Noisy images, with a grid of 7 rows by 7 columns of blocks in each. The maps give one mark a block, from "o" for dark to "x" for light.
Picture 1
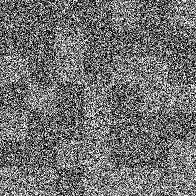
ooooxox
ooxoooo
xoxoxxo
oxoxoxx
xooxooo
ooxxoox
xxoxxxx
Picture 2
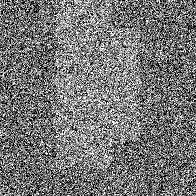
ooxxooo
ooxxxoo
ooxxxoo
ooxxxoo
ooxxxoo
ooxxooo
ooooooo
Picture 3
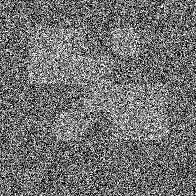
ooooooo
oxxoxoo
oxxxooo
oooxxxo
ooxoxxo
ooooooo
ooooooo
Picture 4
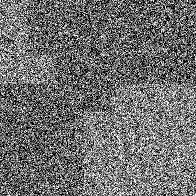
xoooooo
xoooooo
xxooooo
ooooxxx
oooxxxx
oooxxxx
oooxxxx
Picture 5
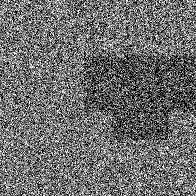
xxxxxxx
xxxxxxx
xxxoooo
xxxoooo
xxxxoox
xxxxxxx
xxxxxxx
